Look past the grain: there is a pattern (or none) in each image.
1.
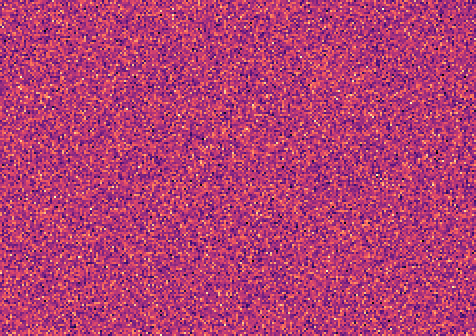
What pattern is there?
only noise
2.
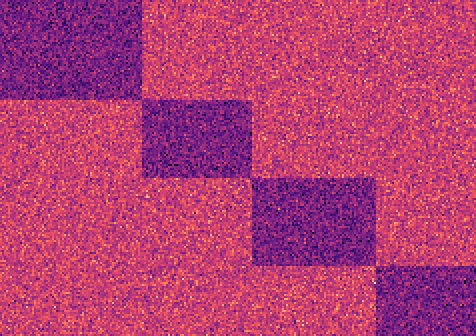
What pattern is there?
blocks along the diagonal
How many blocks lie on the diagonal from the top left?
4
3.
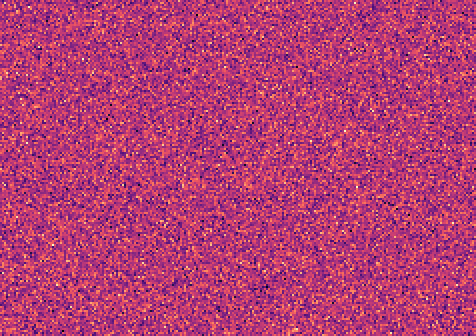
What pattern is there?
only noise
